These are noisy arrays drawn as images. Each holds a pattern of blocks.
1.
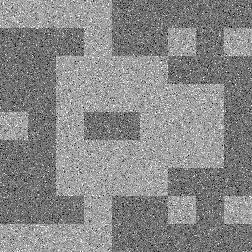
top and bottom mirror each other
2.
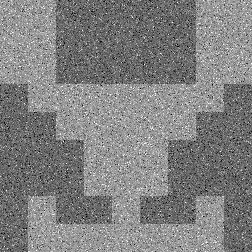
left and right mirror each other
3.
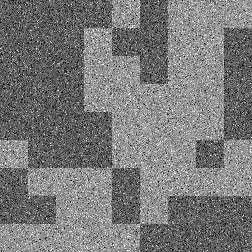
no symmetry
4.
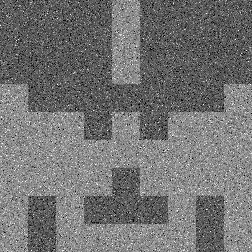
left and right mirror each other
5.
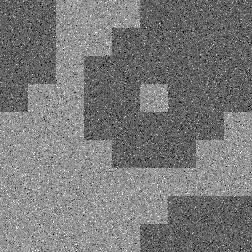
mirrored about the diagonal from the bottom left
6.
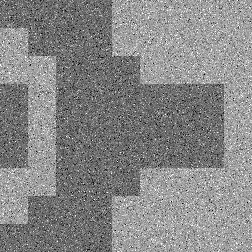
top and bottom mirror each other
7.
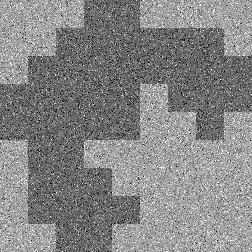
mirrored about the diagonal from the top left
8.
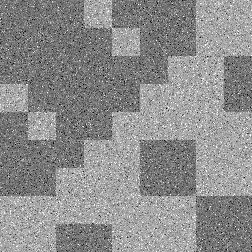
mirrored about the diagonal from the top left
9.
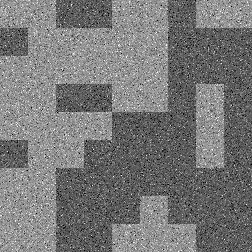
no symmetry
